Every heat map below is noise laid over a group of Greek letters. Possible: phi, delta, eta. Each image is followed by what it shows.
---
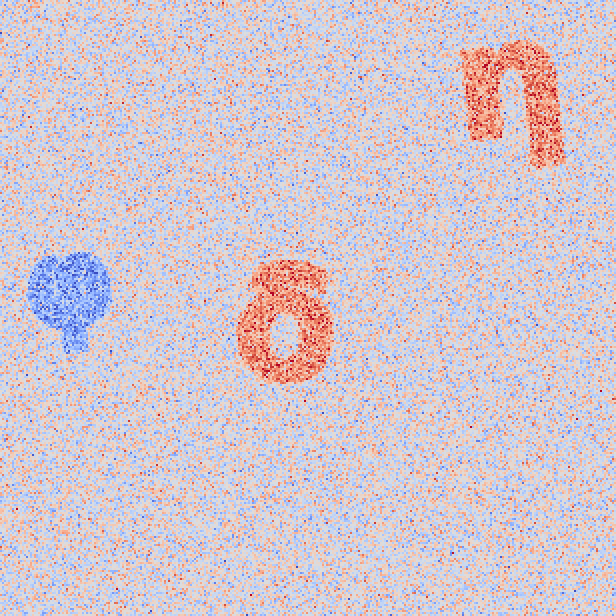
top right: red eta; middle left: blue phi; centre: red delta
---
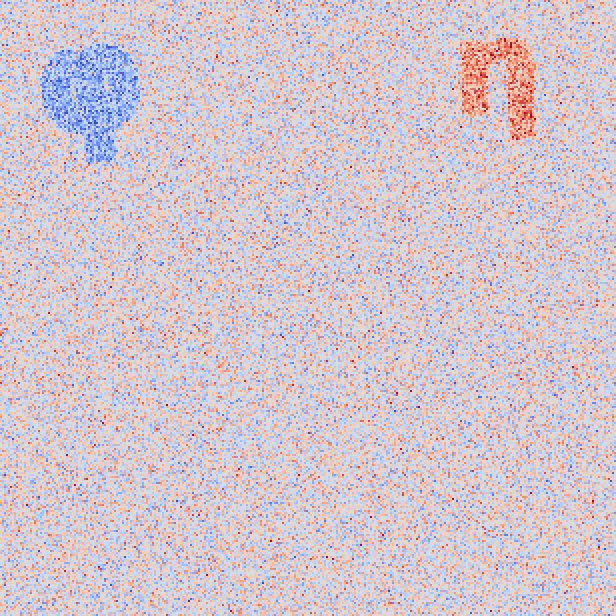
top left: blue phi; top right: red eta
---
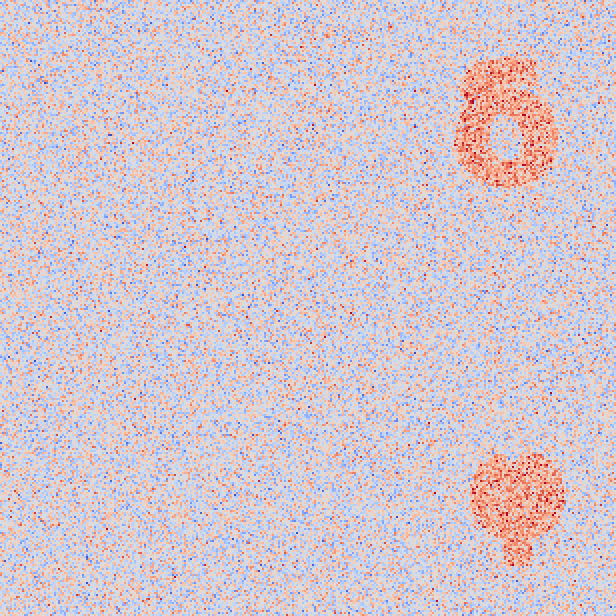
top right: red delta; bottom right: red phi
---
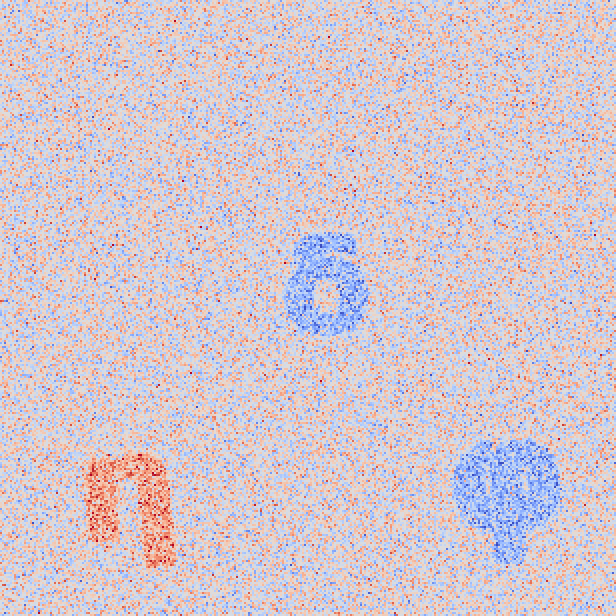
centre: blue delta; bottom left: red eta; bottom right: blue phi
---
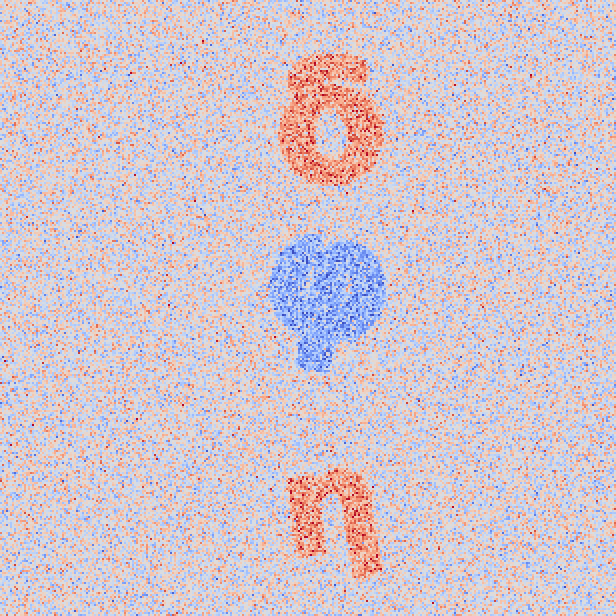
top middle: red delta; centre: blue phi; bottom middle: red eta
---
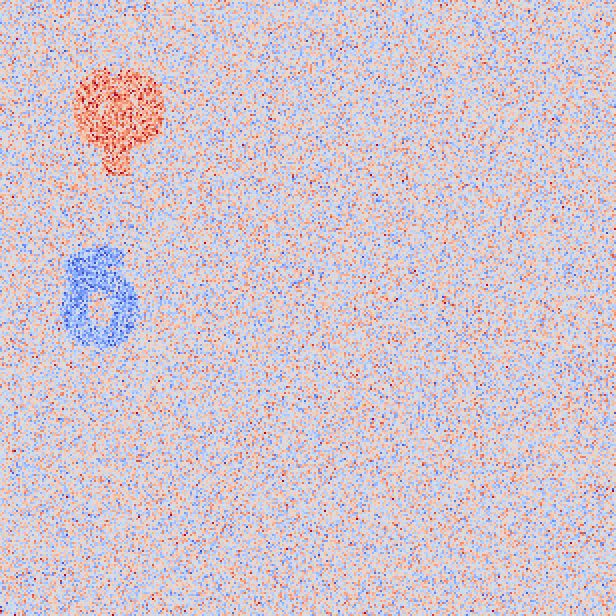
top left: red phi; middle left: blue delta
